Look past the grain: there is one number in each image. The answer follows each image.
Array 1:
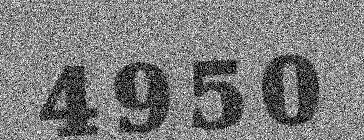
4950
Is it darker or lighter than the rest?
darker
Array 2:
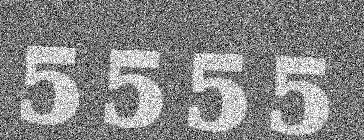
5555
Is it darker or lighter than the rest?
lighter
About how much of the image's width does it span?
nearly all
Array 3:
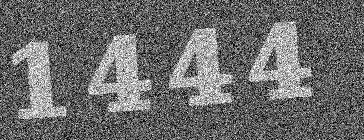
1444
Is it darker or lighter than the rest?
lighter
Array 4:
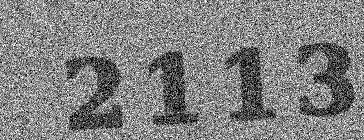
2113
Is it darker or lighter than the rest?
darker
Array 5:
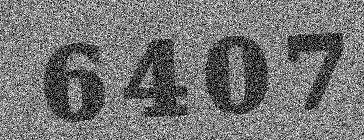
6407
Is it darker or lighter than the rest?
darker
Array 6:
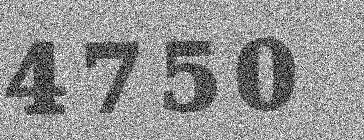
4750
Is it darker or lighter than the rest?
darker
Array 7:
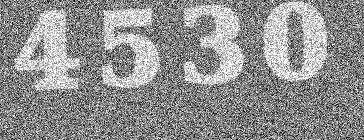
4530
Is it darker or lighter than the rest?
lighter
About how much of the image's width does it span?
nearly all
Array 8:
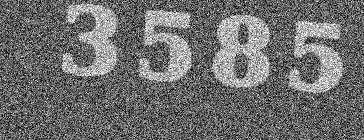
3585
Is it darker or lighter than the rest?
lighter
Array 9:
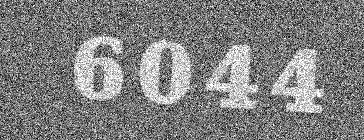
6044
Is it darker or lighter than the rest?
lighter
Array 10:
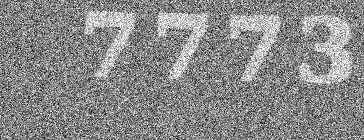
7773
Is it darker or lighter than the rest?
lighter
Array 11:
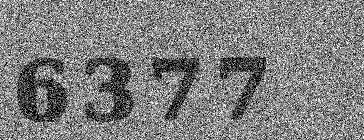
6377
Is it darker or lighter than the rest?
darker
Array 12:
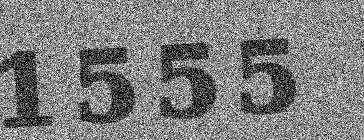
1555
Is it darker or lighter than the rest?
darker
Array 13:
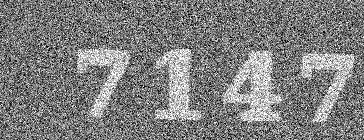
7147
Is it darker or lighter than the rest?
lighter
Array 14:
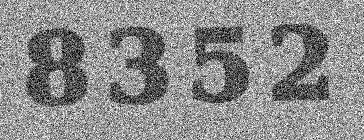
8352
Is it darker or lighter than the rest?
darker
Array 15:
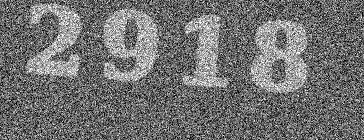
2918
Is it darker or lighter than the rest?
lighter
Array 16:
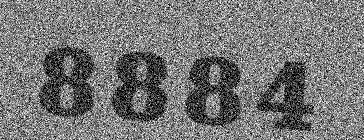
8884
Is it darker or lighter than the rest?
darker
